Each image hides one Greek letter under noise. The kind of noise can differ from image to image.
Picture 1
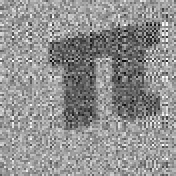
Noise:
low rank plus noise
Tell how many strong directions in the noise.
one
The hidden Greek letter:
pi
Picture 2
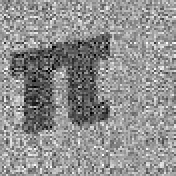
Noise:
low rank plus noise
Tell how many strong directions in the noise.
two
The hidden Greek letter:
pi
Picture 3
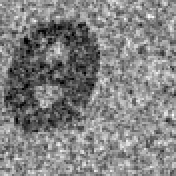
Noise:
blotchy
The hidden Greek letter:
theta
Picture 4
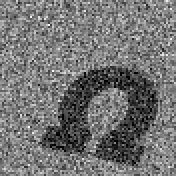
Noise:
independent entries
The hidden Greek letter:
omega
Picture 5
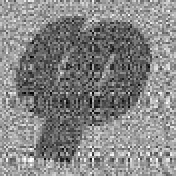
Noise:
low rank plus noise
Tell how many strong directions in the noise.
one
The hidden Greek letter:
phi
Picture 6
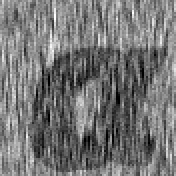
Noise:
streaked along the columns
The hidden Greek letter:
alpha
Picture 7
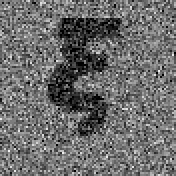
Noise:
independent entries
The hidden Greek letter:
xi
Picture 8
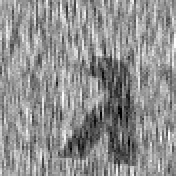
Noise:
streaked along the columns
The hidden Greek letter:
lambda
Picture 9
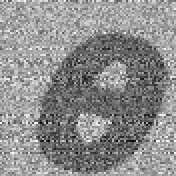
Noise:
rows of uneven size
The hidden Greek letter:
theta
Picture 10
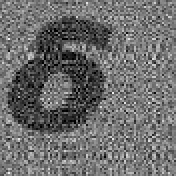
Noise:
low rank plus noise
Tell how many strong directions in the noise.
one
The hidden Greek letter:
delta
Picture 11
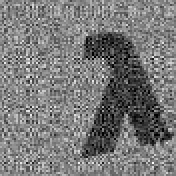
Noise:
low rank plus noise
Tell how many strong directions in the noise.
one
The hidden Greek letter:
lambda
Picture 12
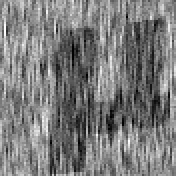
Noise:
streaked along the columns
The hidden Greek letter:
mu
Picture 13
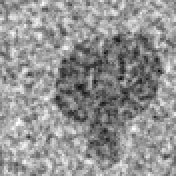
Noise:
blotchy
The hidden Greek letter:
phi
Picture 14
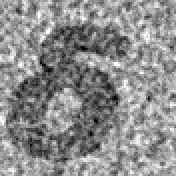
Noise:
blotchy
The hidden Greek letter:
delta
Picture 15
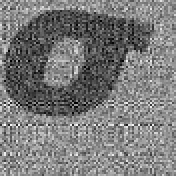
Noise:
low rank plus noise
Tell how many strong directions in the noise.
one
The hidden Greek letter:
sigma
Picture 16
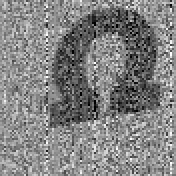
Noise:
columns of uneven size
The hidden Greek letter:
omega
